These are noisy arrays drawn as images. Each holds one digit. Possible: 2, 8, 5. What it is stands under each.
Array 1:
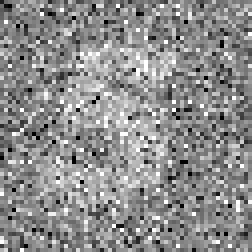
light 5
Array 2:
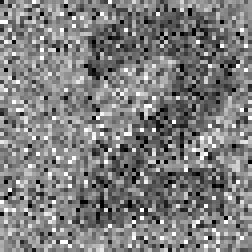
dark 2
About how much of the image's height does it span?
nearly all
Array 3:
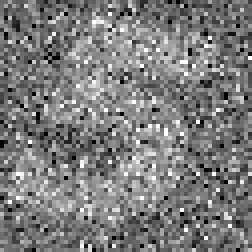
light 5
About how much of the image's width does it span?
nearly all
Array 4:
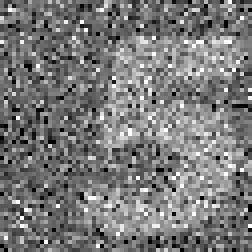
light 5
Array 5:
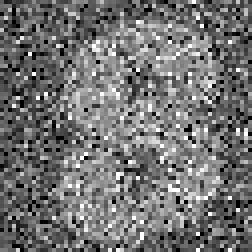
light 8
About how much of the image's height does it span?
nearly all
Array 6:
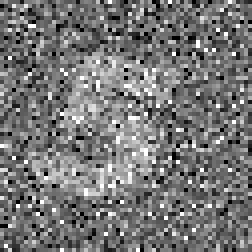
light 5
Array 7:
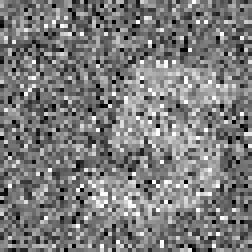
light 5
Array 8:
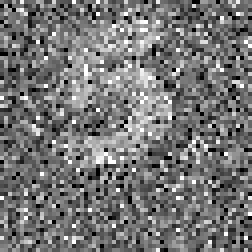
light 5
